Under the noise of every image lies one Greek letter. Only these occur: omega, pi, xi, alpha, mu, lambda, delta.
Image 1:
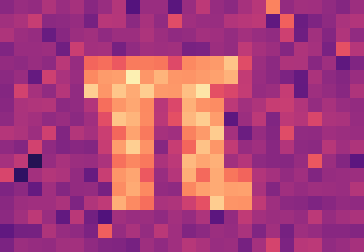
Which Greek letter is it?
pi
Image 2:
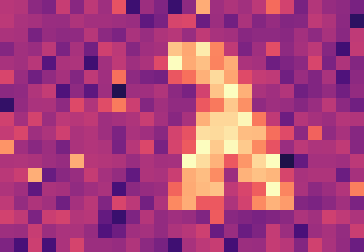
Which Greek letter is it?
lambda
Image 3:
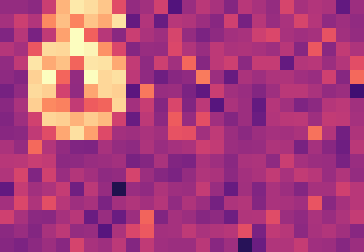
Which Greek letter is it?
delta
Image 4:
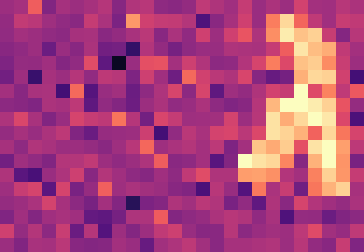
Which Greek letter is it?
lambda
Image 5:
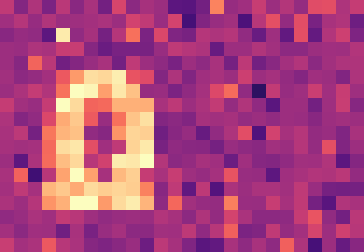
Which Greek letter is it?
omega
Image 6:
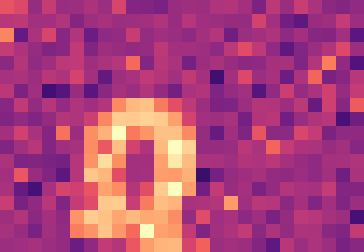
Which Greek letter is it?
omega
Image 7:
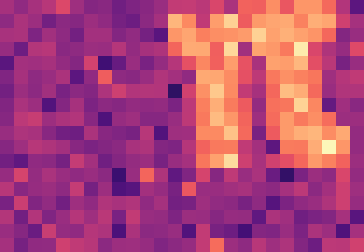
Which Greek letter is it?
pi
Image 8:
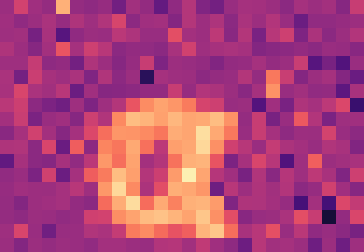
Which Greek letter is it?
alpha
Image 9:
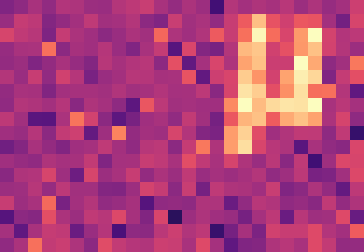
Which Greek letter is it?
mu
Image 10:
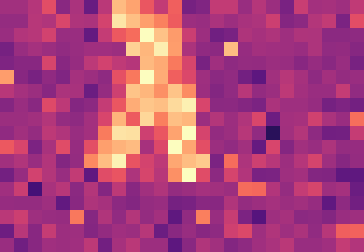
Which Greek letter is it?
lambda
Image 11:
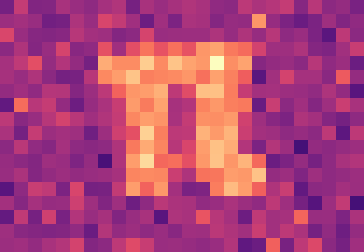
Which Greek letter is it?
pi
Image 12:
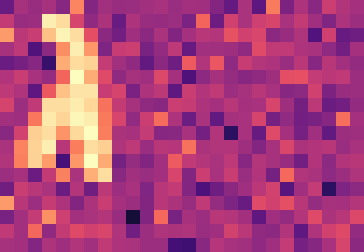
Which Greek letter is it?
lambda
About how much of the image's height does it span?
two thirds
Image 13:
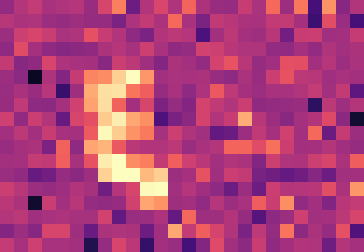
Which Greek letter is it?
xi
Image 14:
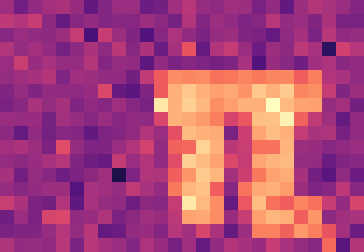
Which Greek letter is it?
pi
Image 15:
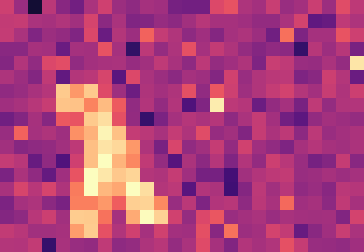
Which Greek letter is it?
lambda
